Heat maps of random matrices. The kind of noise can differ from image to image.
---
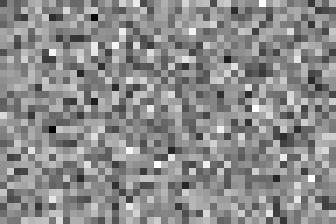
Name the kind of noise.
independent entries
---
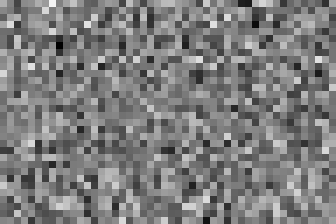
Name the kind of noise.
low rank plus noise
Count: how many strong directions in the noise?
five to eight
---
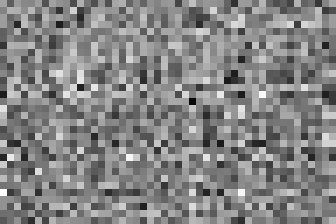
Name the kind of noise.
low rank plus noise
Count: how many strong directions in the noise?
two
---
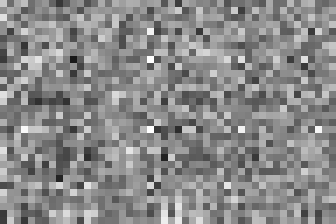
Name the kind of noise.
low rank plus noise
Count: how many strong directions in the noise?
two
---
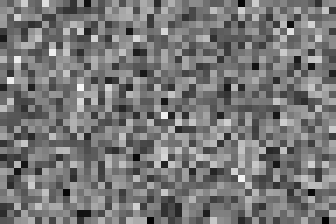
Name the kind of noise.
independent entries
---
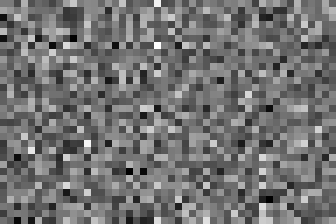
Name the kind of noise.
low rank plus noise
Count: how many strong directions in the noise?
one
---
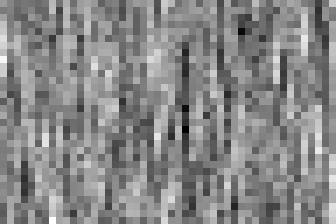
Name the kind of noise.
streaked along the columns
